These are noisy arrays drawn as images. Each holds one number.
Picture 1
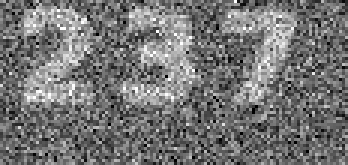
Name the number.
237
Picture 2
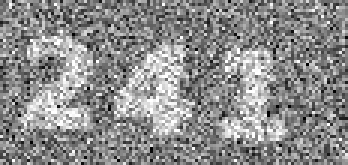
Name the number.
241
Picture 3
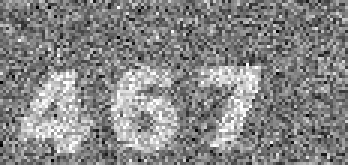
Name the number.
467
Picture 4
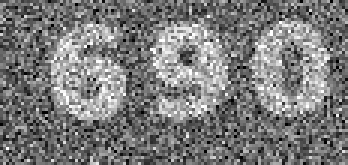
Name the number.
690
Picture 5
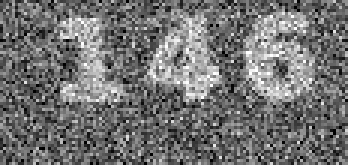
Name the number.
146
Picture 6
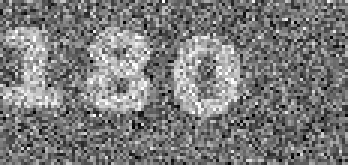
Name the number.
180
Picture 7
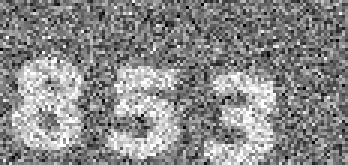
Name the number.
853
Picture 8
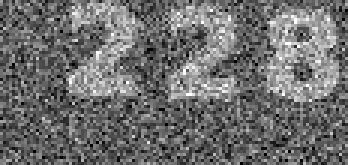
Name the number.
228
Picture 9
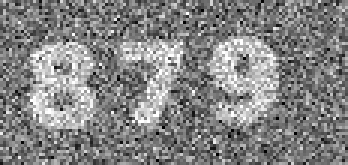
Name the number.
879
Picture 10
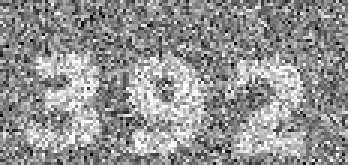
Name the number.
392
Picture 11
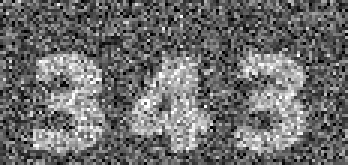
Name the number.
343
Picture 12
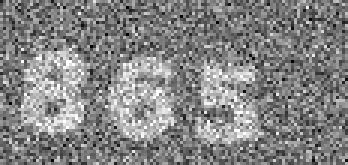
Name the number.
865
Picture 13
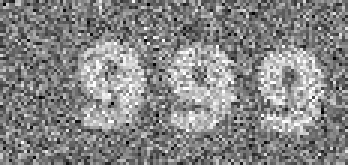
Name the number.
999
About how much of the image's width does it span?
two thirds
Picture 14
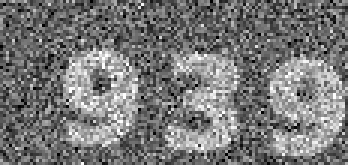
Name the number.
939
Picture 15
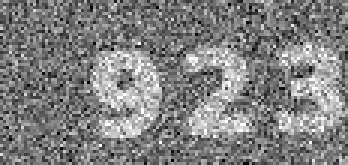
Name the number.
923
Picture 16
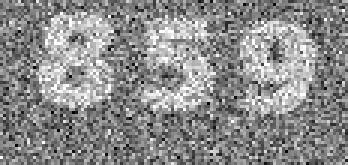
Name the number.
859
